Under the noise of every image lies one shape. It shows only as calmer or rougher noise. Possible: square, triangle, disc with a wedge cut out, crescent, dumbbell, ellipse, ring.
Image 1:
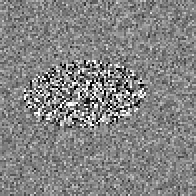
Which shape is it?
ellipse
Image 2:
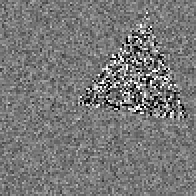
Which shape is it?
triangle
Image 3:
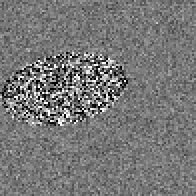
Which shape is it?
ellipse
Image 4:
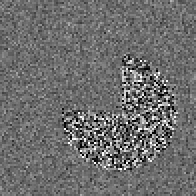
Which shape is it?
disc with a wedge cut out
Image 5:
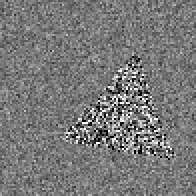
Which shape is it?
triangle
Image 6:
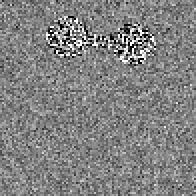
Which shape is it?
dumbbell
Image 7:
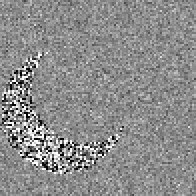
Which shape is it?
crescent
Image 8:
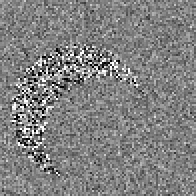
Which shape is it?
crescent
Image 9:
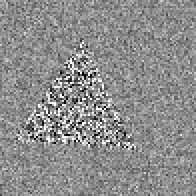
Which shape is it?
triangle
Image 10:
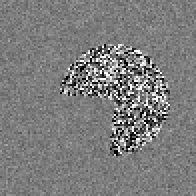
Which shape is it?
disc with a wedge cut out
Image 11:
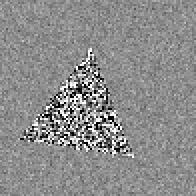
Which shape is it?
triangle
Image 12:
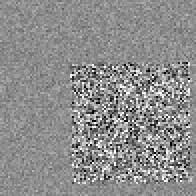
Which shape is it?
square
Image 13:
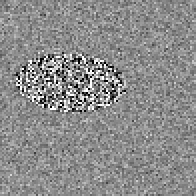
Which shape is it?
ellipse
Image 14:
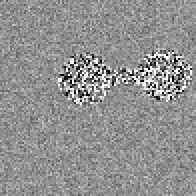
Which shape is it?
dumbbell
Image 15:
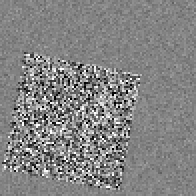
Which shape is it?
square
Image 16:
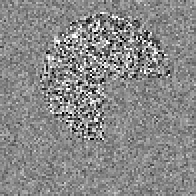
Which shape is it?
disc with a wedge cut out
